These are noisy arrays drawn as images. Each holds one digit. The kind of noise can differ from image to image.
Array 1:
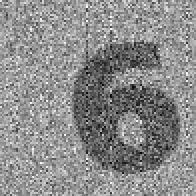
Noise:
columns of uneven size
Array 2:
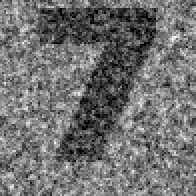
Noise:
blotchy
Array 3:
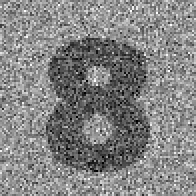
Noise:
independent entries
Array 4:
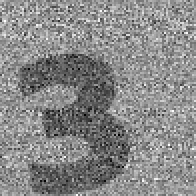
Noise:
rows of uneven size
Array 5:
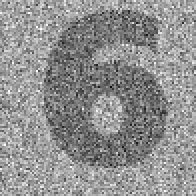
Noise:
low rank plus noise
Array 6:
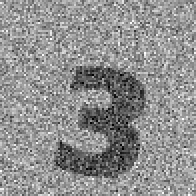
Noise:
low rank plus noise
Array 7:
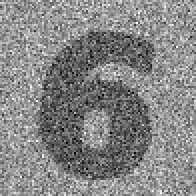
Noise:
independent entries
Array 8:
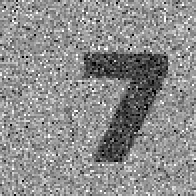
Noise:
heavy tails
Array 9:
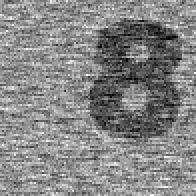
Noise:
streaked along the rows
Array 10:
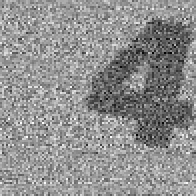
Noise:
rows of uneven size
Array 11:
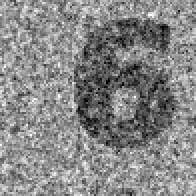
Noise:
blotchy
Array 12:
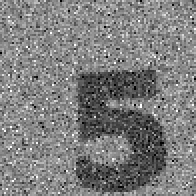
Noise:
heavy tails
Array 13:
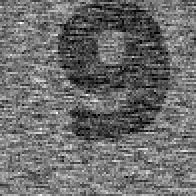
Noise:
streaked along the rows
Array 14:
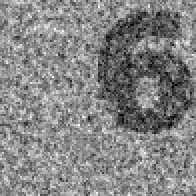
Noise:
blotchy
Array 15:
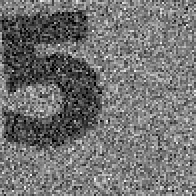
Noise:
low rank plus noise
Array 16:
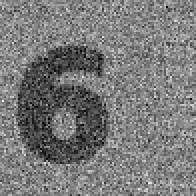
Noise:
low rank plus noise
